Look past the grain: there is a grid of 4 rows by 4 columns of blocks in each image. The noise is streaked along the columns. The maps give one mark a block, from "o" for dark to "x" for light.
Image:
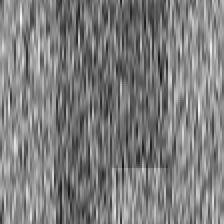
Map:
x o o x
x o o x
x o o x
x o x x
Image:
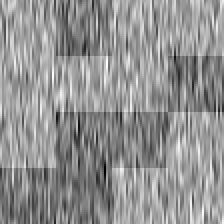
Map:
x o x x
x x x o
x o o x
o o x x
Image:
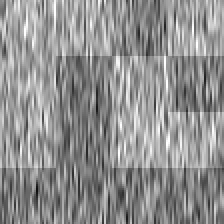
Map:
x x o x
x o x o
x o x x
o o o o
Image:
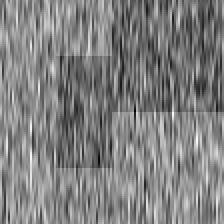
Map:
x x o o
x o o o
x o x x
x x x x
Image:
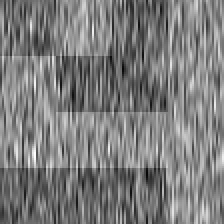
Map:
o x o x
x o o x
x x x x
o o o x
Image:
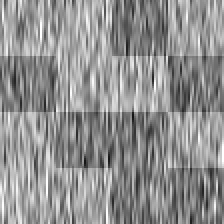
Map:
x x o x
o x x o
x o o x
x x o o
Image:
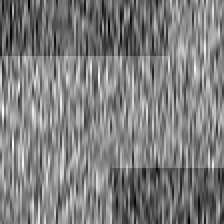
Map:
o o o x
x x x x
x x x x
x x o o
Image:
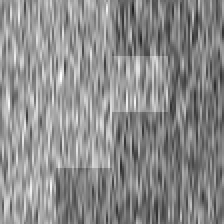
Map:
x x o o
x x x o
x x o o
x o o o
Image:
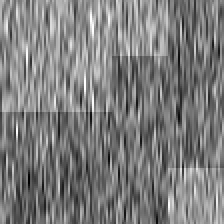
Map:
x x x o
x x o o
o o o o
o o o x
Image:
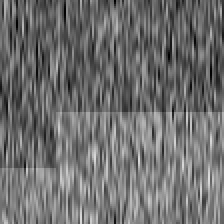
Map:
o o o o
o o o o
o x x x
x x x x
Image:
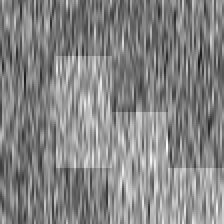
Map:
o o o o
o x o o
o x x o
o o x x
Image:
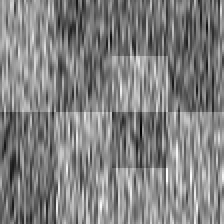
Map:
x o o o
x o x o
o x o x
o x x x
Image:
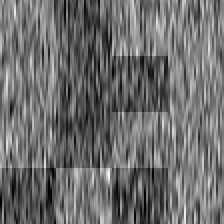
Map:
x o x x
x o o x
x o x x
o x o x
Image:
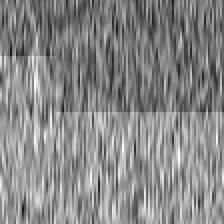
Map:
o o o o
x o o o
x x x x
x x x x
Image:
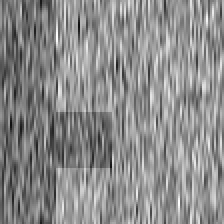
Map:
o x x x
o x x x
o o x x
o x x x
